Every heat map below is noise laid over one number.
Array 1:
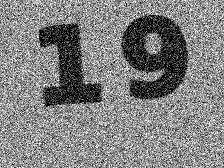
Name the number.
19
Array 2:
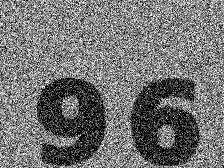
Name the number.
96
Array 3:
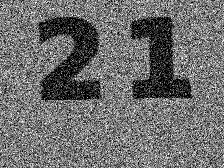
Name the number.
21
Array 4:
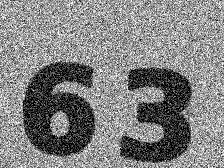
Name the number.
63
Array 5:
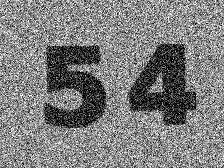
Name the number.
54
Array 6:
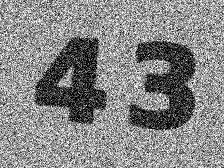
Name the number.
43
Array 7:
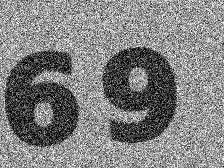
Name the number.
69
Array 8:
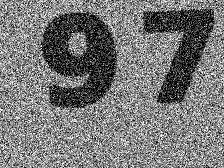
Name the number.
97
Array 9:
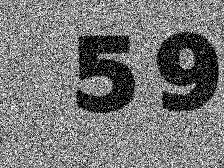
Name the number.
59
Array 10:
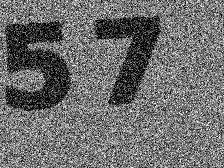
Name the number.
57
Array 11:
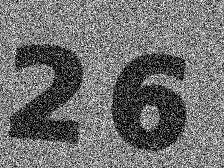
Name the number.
26
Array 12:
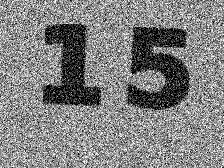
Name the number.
15
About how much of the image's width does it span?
two thirds
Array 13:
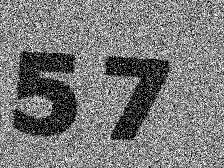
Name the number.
57
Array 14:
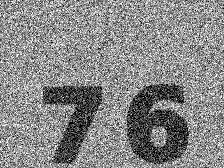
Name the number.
76
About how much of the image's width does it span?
two thirds
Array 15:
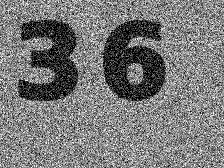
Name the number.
36
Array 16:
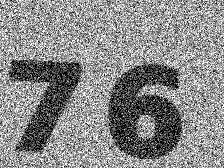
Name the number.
76
